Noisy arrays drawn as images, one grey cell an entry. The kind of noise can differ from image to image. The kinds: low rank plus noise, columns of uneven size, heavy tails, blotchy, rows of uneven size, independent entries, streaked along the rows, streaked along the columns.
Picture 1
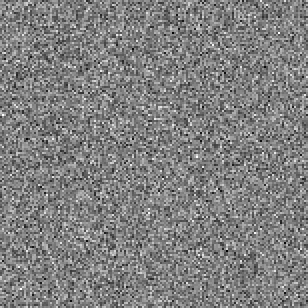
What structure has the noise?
low rank plus noise
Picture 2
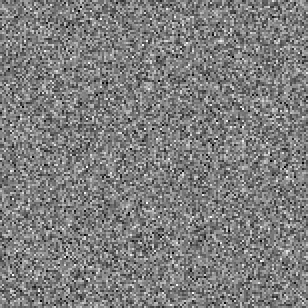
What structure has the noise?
independent entries
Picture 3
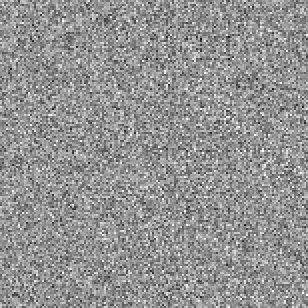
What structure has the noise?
low rank plus noise
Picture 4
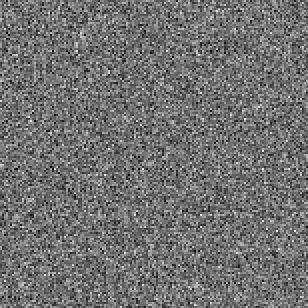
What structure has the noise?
low rank plus noise
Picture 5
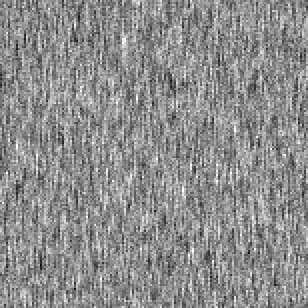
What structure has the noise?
streaked along the columns
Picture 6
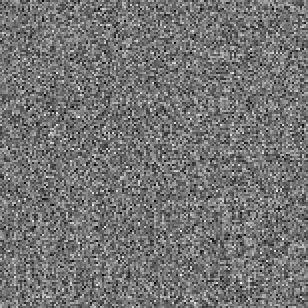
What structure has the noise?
low rank plus noise
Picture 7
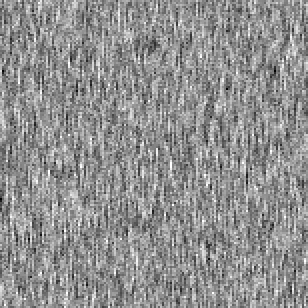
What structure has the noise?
streaked along the columns
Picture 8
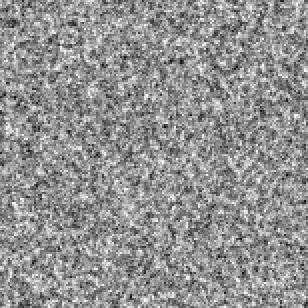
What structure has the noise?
blotchy
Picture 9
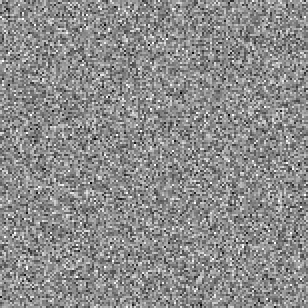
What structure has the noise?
independent entries
